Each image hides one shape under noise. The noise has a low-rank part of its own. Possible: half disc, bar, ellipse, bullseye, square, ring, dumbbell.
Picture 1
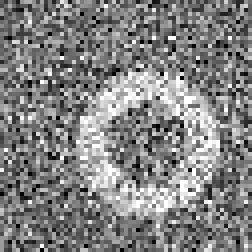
ring
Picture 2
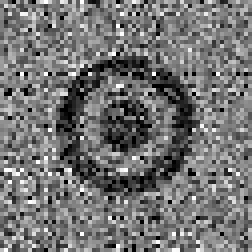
bullseye
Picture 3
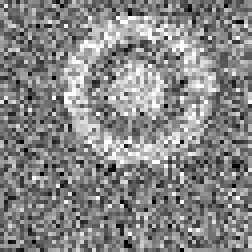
bullseye
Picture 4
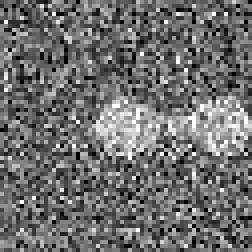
dumbbell
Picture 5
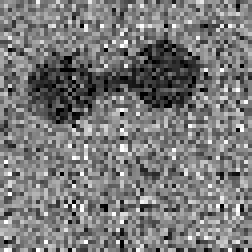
dumbbell
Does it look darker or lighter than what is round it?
darker
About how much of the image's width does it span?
two thirds
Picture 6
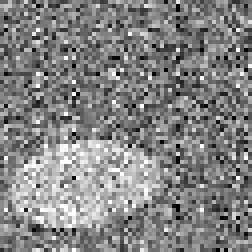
ellipse
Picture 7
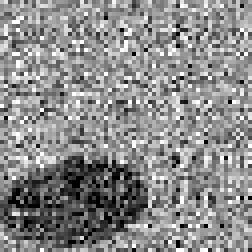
ellipse
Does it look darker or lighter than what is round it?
darker
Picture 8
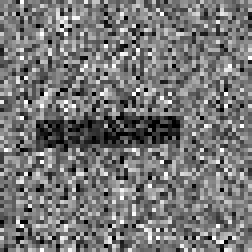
bar
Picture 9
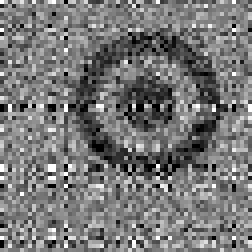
bullseye
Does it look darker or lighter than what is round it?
darker
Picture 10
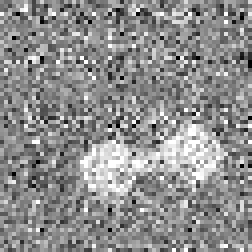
dumbbell
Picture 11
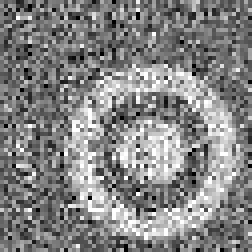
bullseye
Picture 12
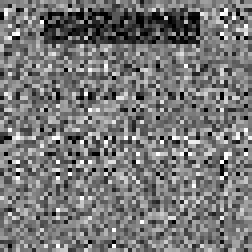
bar
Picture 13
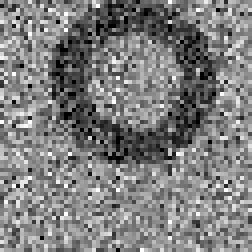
ring
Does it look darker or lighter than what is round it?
darker
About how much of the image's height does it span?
two thirds
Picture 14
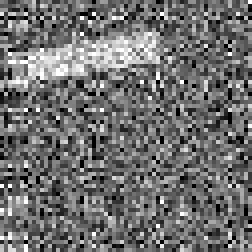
bar
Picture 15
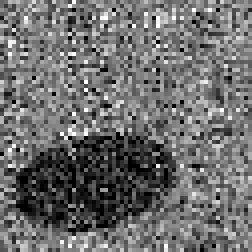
ellipse
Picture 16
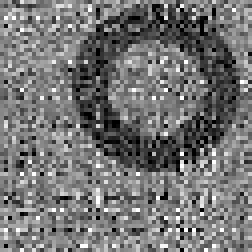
ring
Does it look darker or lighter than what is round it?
darker
